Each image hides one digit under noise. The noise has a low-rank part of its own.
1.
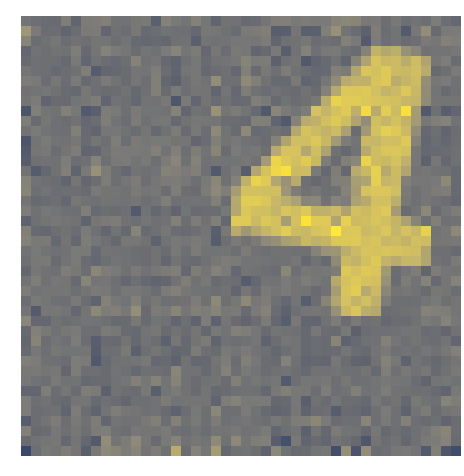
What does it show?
light 4
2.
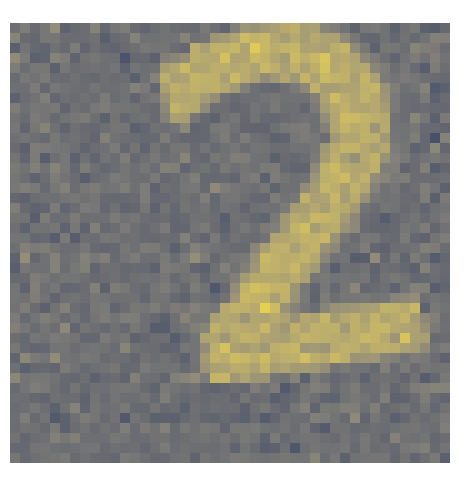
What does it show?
light 2
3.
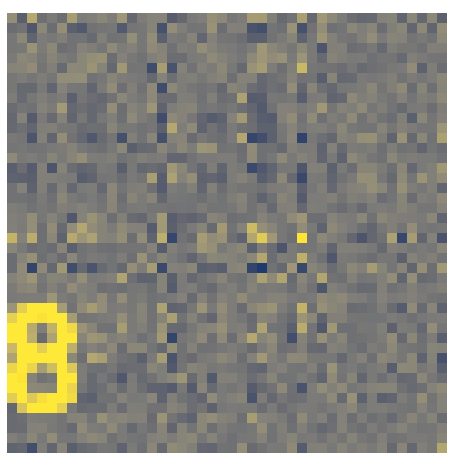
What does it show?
light 8, bottom left
